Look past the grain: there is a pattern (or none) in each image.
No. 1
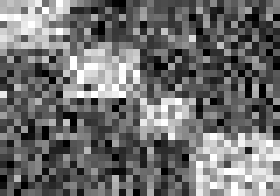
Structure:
blocks along the diagonal
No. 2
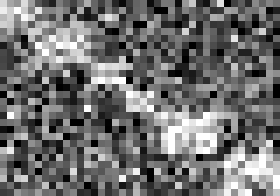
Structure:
blocks along the diagonal
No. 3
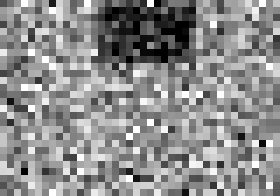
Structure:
one block
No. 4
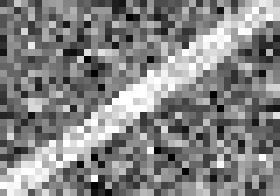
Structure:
a diagonal band
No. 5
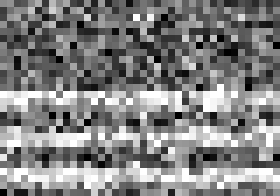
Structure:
bands of rows
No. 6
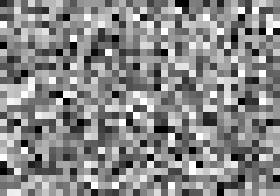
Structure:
only noise
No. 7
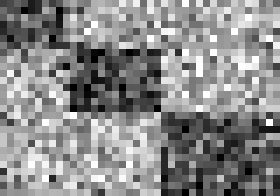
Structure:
blocks along the diagonal
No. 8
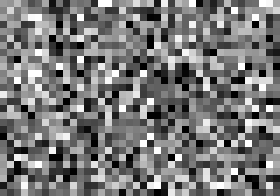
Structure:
only noise
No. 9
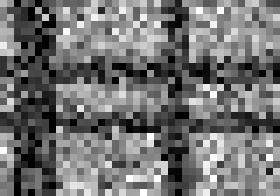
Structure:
bands of rows crossing bands of columns
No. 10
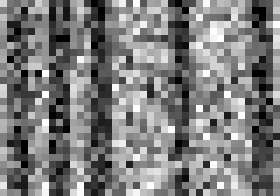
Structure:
bands of columns
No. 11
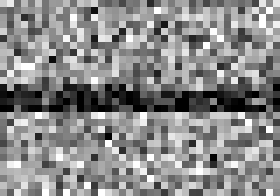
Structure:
one band of rows
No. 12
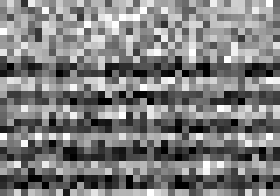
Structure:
bands of rows
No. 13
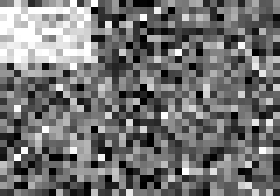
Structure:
one block
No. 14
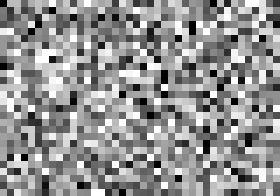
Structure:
only noise
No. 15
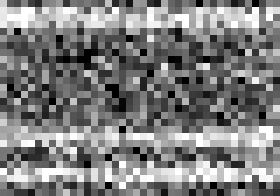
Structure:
bands of rows
